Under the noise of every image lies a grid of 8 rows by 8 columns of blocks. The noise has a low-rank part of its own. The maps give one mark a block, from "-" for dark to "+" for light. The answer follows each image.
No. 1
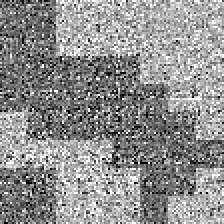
--++++++
--++++++
-----+++
------++
+------+
++++----
--+++--+
--+++-++
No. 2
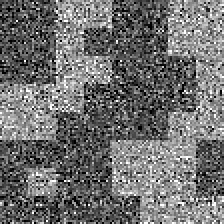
--++--++
--+---++
--++---+
+++----+
++----++
----+++-
-+--+++-
-----+++
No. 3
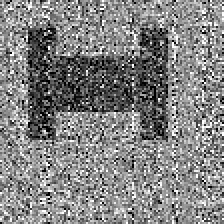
++++++++
+-+++-++
+-----++
+-----++
+-+++-++
++++++++
++++++++
++++++++
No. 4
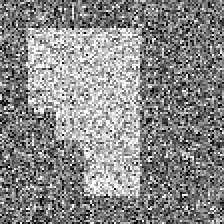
--------
-++++---
-++++---
-++++---
--+++---
---++---
---++---
--------
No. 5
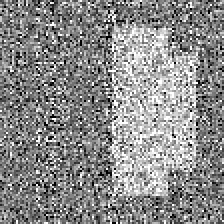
--------
----++--
----+++-
----+++-
----+++-
----+++-
----++--
--------
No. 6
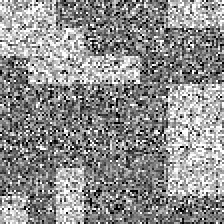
++----++
+++-----
-++++---
------++
------++
------++
--+---++
+-+-----
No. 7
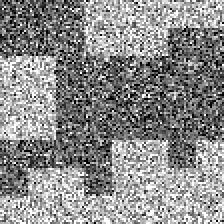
---+++++
---+++--
++------
++------
++------
----++-+
-++-++++
++++++++
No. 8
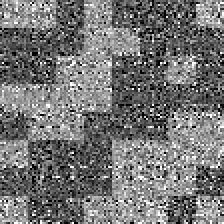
++-+---+
---++---
--++--+-
++++----
-++---++
+---++++
----+++-
+--+++-+
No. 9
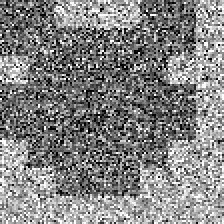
--+++--+
-------+
+-----++
-------+
-------+
+-----++
++---+++
++++++++
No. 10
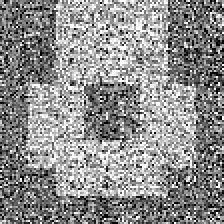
--++++--
--++++--
--++++--
-++--++-
-++--++-
-++++++-
--++++--
--------
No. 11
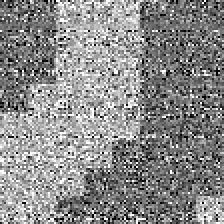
--+++---
--+++---
--+++---
-++++---
+++++---
++++----
+++-----
++-----+
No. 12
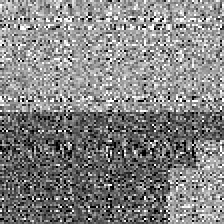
++++++++
++++++++
++++++++
++++++++
--------
-------+
------++
------++
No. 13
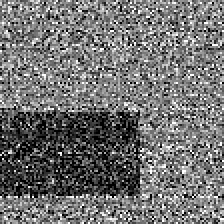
++++++++
++++++++
++++++++
++++++++
-----+++
-----+++
-----+++
++++++++
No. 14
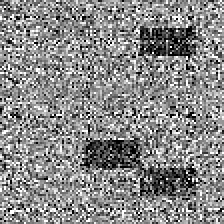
++++++++
+++++--+
++++++++
++++++++
++++++++
+++--+++
+++++--+
++++++++
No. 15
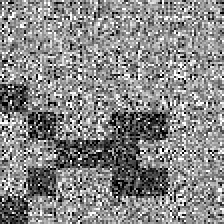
++++++++
++++++++
++++++++
-+++++++
+-++--++
++---+++
+-++--++
-+++++++
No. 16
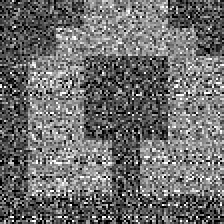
---+++--
--+++++-
-++---++
-++---++
-++---++
-+++-+++
-+++-+++
--------
